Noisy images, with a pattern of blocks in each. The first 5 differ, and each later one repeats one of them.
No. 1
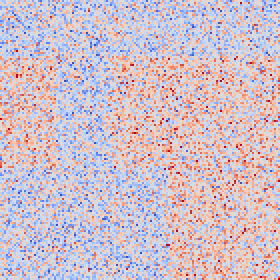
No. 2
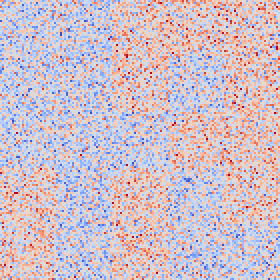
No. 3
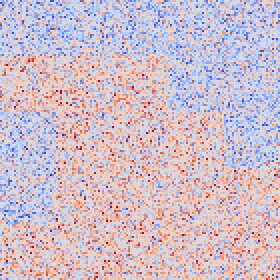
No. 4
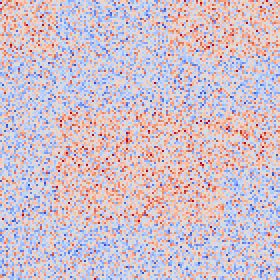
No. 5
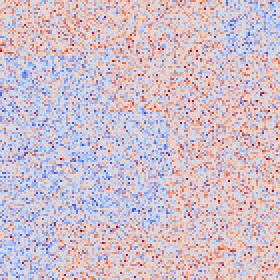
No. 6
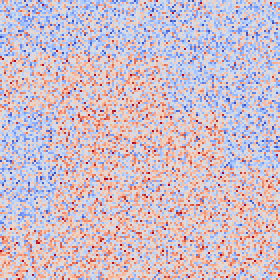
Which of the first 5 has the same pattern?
3
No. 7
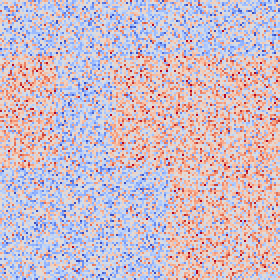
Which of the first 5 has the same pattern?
1
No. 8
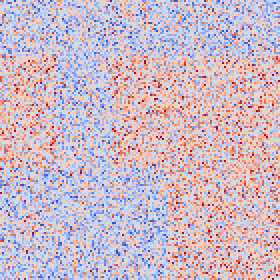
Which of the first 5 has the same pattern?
1
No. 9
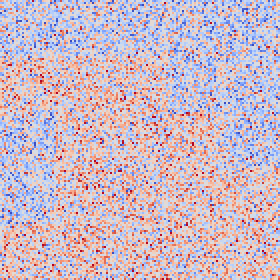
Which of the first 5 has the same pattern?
3
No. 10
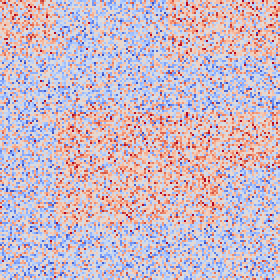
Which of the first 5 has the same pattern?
4
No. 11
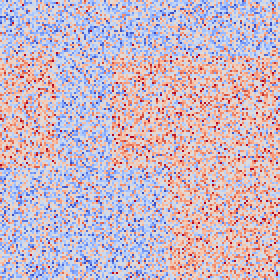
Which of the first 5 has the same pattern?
1
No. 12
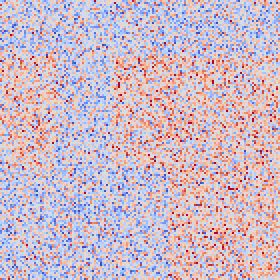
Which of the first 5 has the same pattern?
1
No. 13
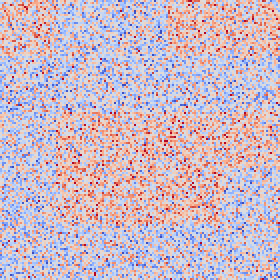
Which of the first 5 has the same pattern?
4
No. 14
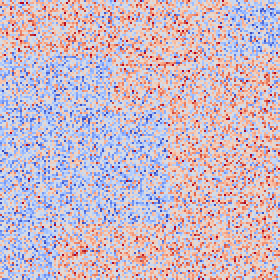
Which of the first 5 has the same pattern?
5
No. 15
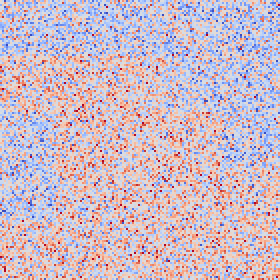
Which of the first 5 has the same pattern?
3
